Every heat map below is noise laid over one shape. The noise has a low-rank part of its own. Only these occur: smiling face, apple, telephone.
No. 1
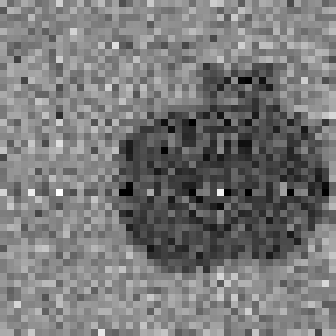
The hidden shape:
apple
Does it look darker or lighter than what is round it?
darker
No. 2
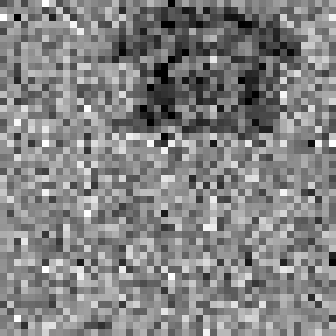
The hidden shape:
telephone
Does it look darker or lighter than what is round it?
darker
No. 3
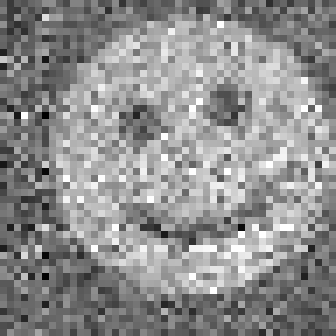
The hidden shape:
smiling face
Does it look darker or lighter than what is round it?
lighter
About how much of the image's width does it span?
nearly all
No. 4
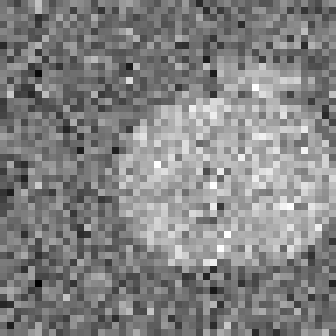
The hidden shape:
apple
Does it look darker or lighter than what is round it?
lighter
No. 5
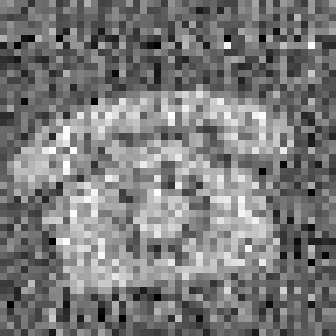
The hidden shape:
telephone
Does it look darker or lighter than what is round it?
lighter
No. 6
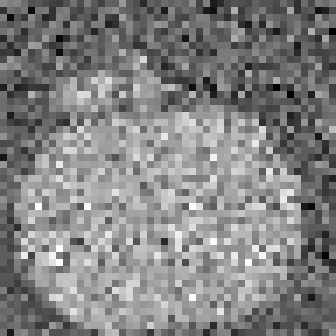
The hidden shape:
apple
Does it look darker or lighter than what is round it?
lighter
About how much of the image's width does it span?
nearly all
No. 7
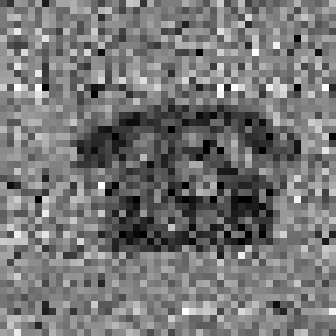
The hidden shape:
telephone
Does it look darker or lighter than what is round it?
darker
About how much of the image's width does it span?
two thirds
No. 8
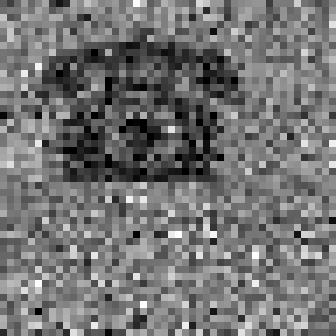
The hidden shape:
telephone
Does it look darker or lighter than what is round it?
darker
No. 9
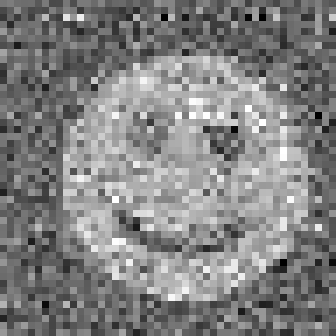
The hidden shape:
smiling face
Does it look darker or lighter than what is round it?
lighter
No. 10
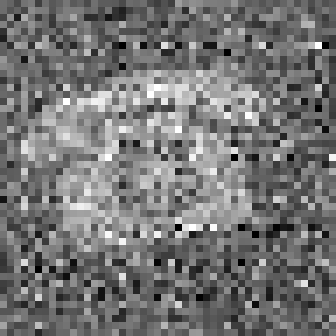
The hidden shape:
telephone
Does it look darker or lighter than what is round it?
lighter
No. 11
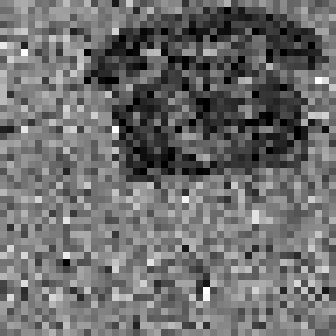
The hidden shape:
telephone
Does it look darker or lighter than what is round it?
darker
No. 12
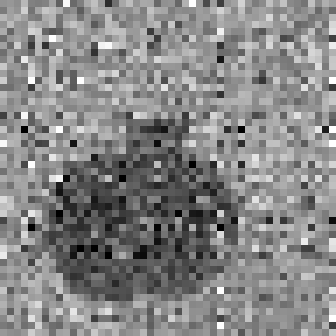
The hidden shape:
apple
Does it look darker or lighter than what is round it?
darker
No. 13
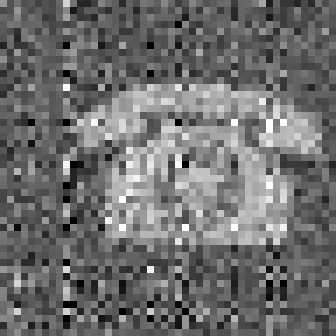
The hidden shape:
telephone
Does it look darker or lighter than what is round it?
lighter
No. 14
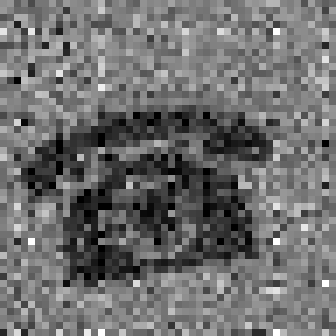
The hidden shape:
telephone
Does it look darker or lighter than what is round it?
darker
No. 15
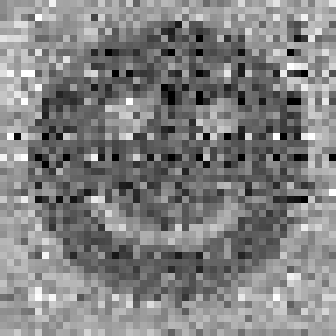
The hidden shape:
smiling face
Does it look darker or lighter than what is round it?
darker
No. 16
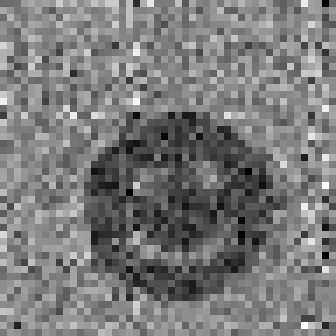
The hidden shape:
smiling face
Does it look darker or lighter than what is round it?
darker
